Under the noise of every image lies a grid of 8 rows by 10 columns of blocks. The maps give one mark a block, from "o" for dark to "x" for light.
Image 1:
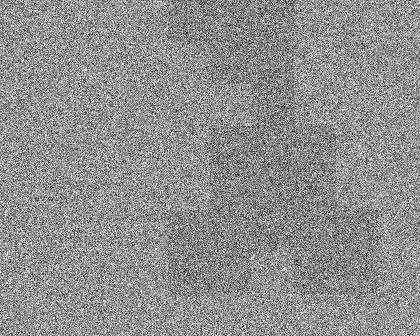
x x x x o o o x x x
x x x x x o o x x x
x x x x x x o x x x
x x x x x o o o x x
x x x x x o o o x x
x x x x o o o o o x
x x x x o o x o o x
x x x x x x x x x x
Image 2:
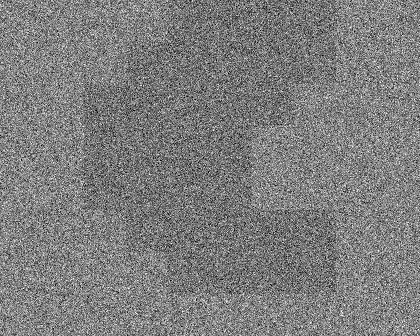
x x x x o o o o x x
x x x o o o o o x x
x x o o o o o x x x
x x o o o o x x x x
x x o o o o x x x x
x x x o o o o o x x
x x x x o o o o x x
x x x x x x x x x x
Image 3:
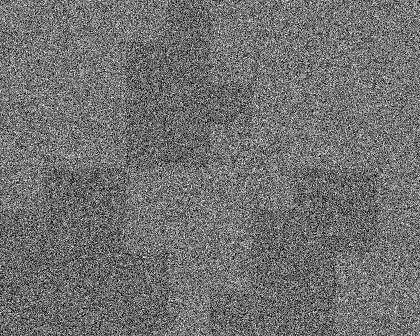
x x x x o x x x x x
x x x o o x x x x x
x x x o o o x x x x
x x x o o x x x x x
x o o x x x x o o x
o o o x x x o o o x
o o o o x x o o x x
o o o o x o o o x x
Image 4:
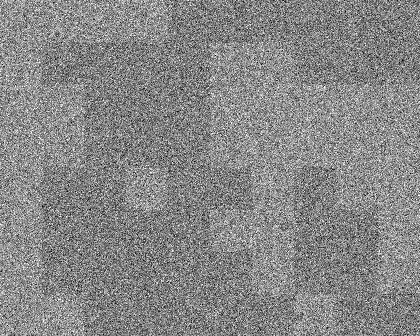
x x x x o o o o o o
x o o o o x x o o o
x x o o o x x x x x
x x o o o x x x x x
x o o x o o x o x x
x o o o o x x o o x
x o o o o o x o o x
x x o o o o o x o o
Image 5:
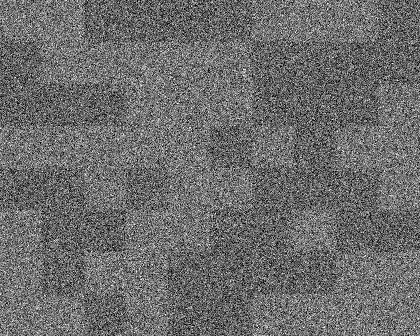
x x o o o o x x x o
o x x x x x o o o o
o o o x x x o o o x
x x x x x o x o x x
o o x o x x o o o x
x o o x x o o x o o
x o x x o o o o x x
x x o x o o x x x x
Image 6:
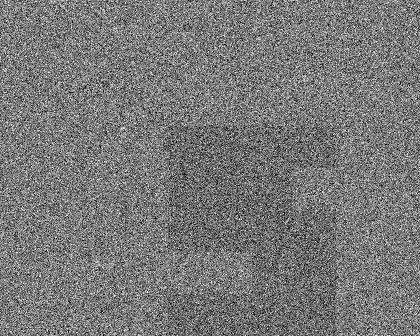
x x x x x x x x x x
x x x x x x x x x x
x x x x x x x x x x
x x x x o o o o x x
x x x x o o o x x x
x x x x o o o o x x
x x x x x x o o x x
x x x x o o o o x x
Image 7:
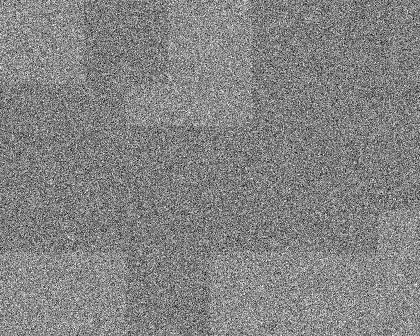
x x o o x x o o o o
x x o o x x o o o o
o o o x x x o o o o
o o o o o o o o o o
o o o o o o o o o o
o o o o o o o o o x
x x x o o x x x x x
x x x o o x x x x x
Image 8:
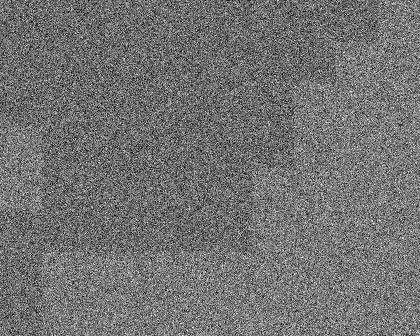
o o o o o o o o o x
o o o o o o o o x x
o o o o o o o x x x
x o o o o o o x x x
x o o o o o x x x x
o o o o o o x x x x
o x x x x x x x x x
o x x x x x x x x x
